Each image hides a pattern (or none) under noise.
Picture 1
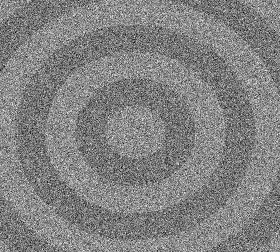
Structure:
rings round one point
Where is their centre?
centre
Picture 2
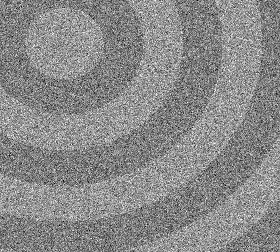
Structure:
rings round one point
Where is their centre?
top left
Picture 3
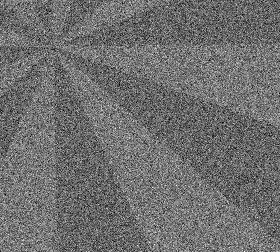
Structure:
spokes from one point
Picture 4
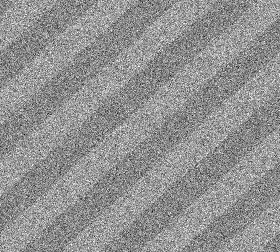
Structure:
diagonal stripes
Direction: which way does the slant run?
bottom left to top right
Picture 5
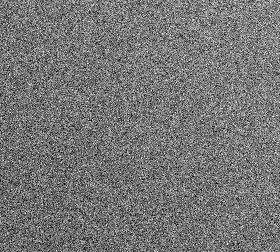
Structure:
a smooth slope
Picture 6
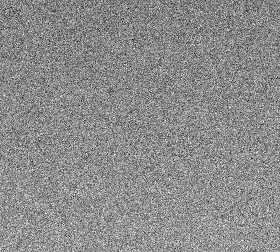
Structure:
a smooth slope
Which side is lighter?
bottom
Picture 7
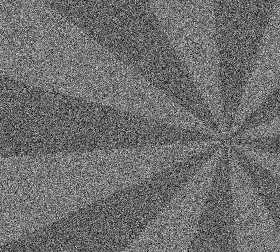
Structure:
spokes from one point
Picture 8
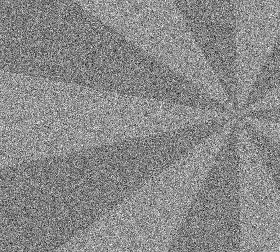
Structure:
spokes from one point
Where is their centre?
middle right
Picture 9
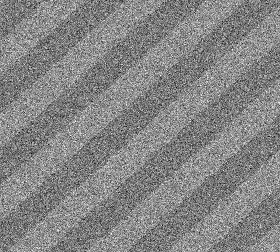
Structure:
diagonal stripes
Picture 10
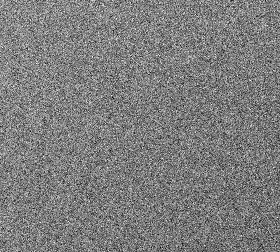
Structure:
a smooth slope
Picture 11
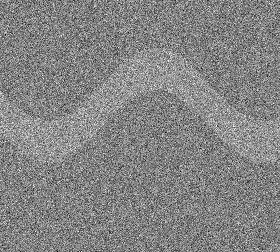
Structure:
a wavy band
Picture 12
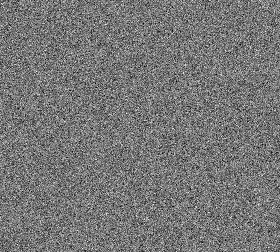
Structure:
only noise
